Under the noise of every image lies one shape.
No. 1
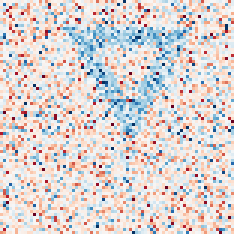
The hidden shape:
triangle frame
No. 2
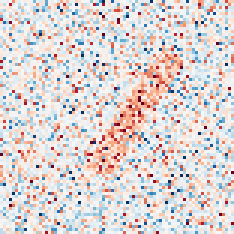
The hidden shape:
bar
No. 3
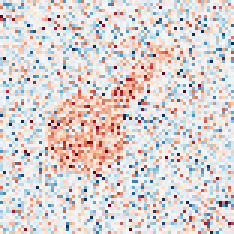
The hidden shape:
lollipop
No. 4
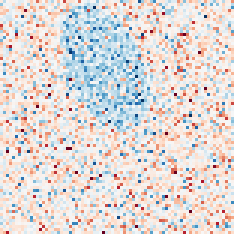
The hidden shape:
ellipse
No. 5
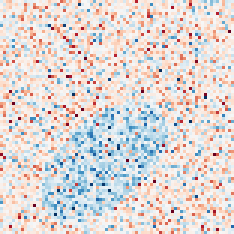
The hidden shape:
ellipse
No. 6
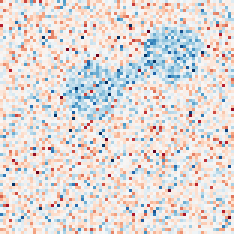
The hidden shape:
dumbbell
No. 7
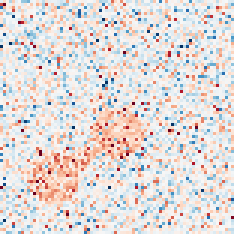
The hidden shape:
dumbbell
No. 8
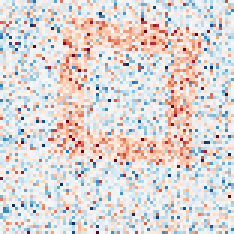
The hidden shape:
square frame
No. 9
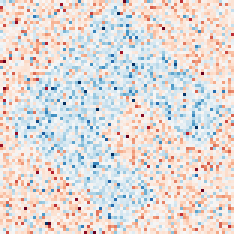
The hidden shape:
square with a notch
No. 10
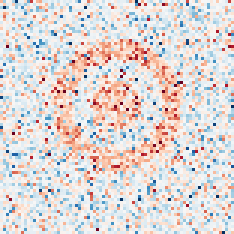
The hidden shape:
bullseye
